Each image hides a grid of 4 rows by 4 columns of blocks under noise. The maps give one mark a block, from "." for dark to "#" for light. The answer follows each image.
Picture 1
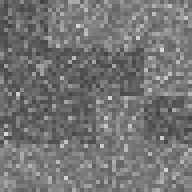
. # # #
. . . #
. . # .
# # # #
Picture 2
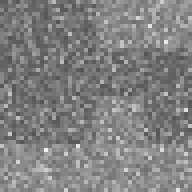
. . # #
. . . .
. . # .
# # # #
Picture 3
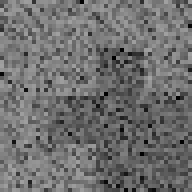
# # # #
# # . #
# . . .
# # . .
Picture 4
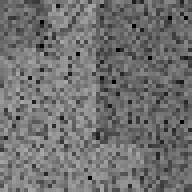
. # . .
# # . .
# # . .
# # # .
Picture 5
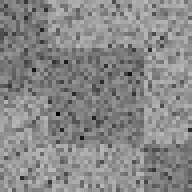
. # # #
. . . #
# . . #
# # # .
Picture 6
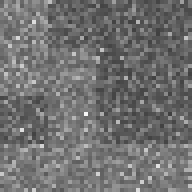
# . . .
# # . .
. # . .
# # # #
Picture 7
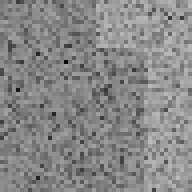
. . # #
. . . #
. . . #
. . . #
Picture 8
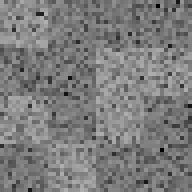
# . . .
. . # #
# . # .
. # . .
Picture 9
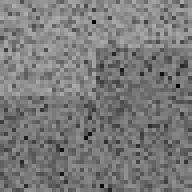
# # # #
# # . .
. . . .
. . . .
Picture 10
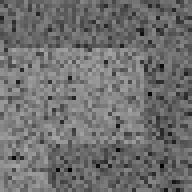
. . . .
# # # .
# # # .
# . . .
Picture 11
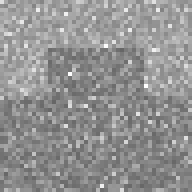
# # # #
# . . #
. . . .
. . . .
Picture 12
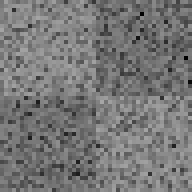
# # . .
# # . .
. . # #
. . # #
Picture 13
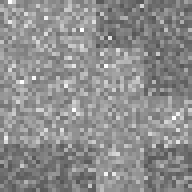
# # . .
# # # .
# # # #
. . # .
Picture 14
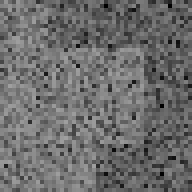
# . . .
# # # .
# # # .
# # . .
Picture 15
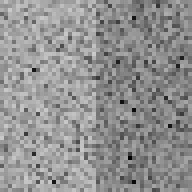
# # . .
# # . .
# # . .
# # . .
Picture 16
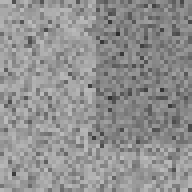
# # . .
# # . .
# # . .
# # # #
